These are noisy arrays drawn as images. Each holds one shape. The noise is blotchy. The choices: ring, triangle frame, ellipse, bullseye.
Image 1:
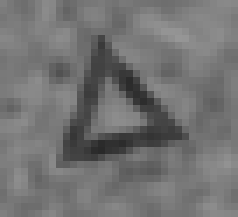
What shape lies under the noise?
triangle frame
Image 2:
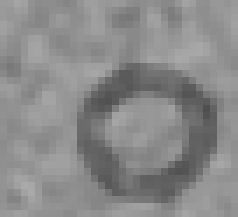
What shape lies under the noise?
ring
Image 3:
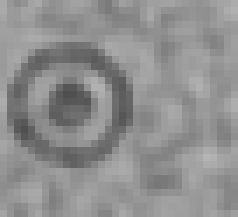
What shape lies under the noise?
bullseye
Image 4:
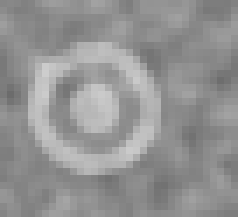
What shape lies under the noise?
bullseye
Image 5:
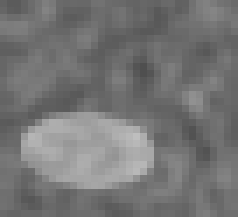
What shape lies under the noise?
ellipse
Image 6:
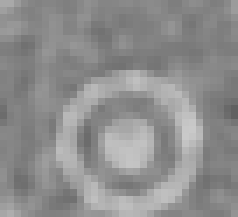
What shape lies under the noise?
bullseye
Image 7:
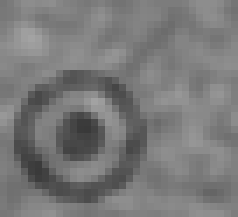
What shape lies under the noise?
bullseye
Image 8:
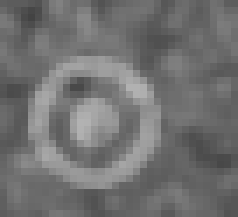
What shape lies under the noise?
bullseye
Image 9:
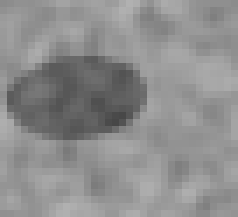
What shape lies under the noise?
ellipse
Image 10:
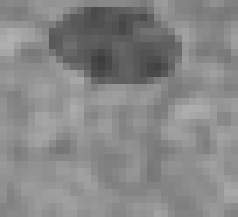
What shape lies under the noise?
ellipse
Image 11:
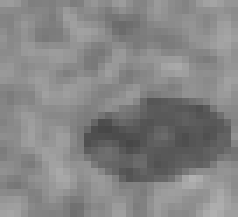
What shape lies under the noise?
ellipse
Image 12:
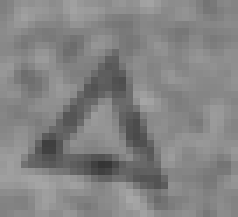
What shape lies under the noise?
triangle frame
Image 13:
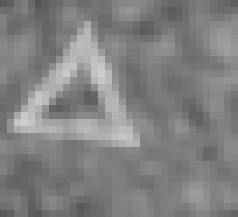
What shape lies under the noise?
triangle frame
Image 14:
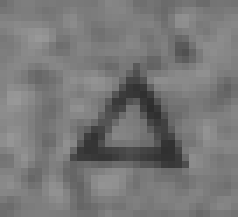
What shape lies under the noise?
triangle frame
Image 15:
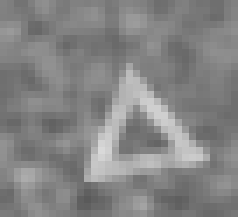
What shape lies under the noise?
triangle frame
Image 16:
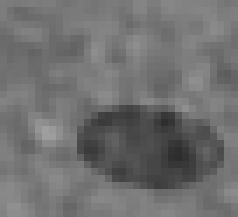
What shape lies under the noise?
ellipse
